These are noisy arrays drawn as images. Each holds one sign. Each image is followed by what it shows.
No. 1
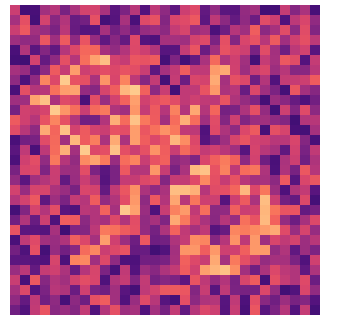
percent sign
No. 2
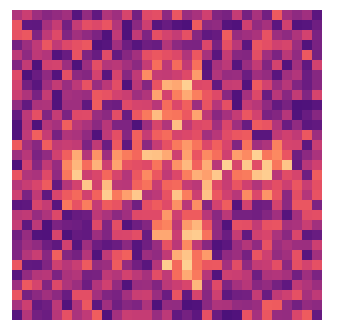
plus sign
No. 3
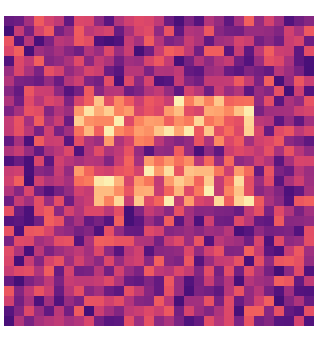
equals sign
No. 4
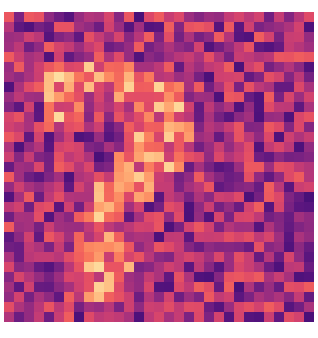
question mark
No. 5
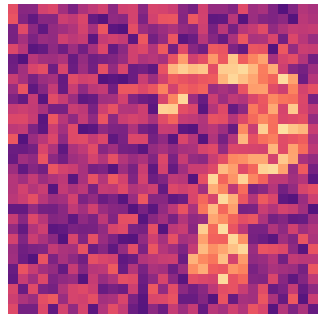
question mark
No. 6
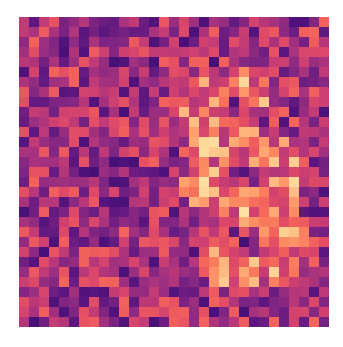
section sign
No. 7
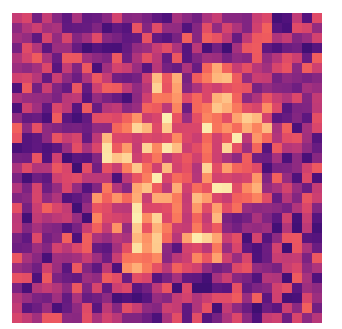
hash sign
